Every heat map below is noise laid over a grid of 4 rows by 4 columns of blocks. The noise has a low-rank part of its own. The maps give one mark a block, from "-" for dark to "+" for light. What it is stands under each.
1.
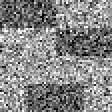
- - + +
+ + - -
+ + + +
+ - - +
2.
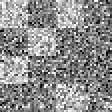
+ - + -
- + - -
+ - - -
- - + -
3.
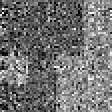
- - - +
- - - +
+ - + +
- - + +
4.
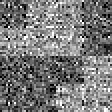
- + + -
+ + + -
- - - +
- - + +
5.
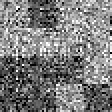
+ - + +
+ + + +
- - - +
- - + -
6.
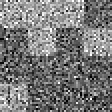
+ + + -
- + - +
- - - -
+ - - -
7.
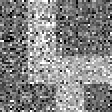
- + - -
- + - -
- + + +
- - + -
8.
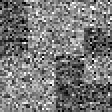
- + + +
- + + -
+ + - +
+ + - -
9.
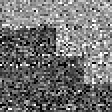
+ + + +
- - + +
- - - +
- - - -
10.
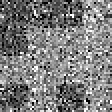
- - - +
- + + +
+ + + +
- + - +
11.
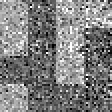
+ - + +
+ - + -
- - + -
+ - - -
